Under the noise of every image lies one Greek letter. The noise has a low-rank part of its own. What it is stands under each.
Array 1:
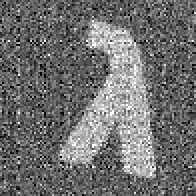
light lambda
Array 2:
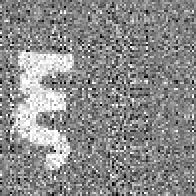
light xi
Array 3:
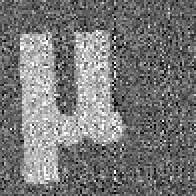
light mu
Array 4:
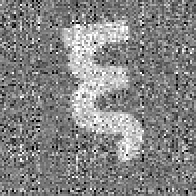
light xi
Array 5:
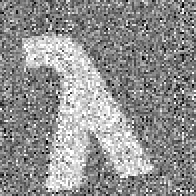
light lambda
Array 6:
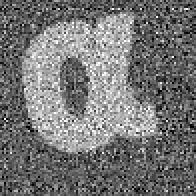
light alpha
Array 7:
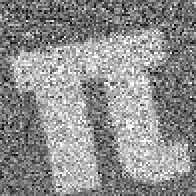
light pi
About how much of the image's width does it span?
nearly all
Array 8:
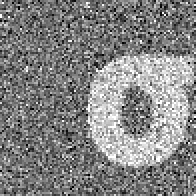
light sigma
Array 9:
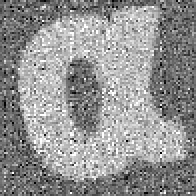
light alpha
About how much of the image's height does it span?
nearly all
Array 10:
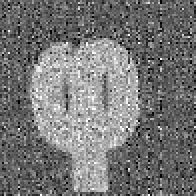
light phi
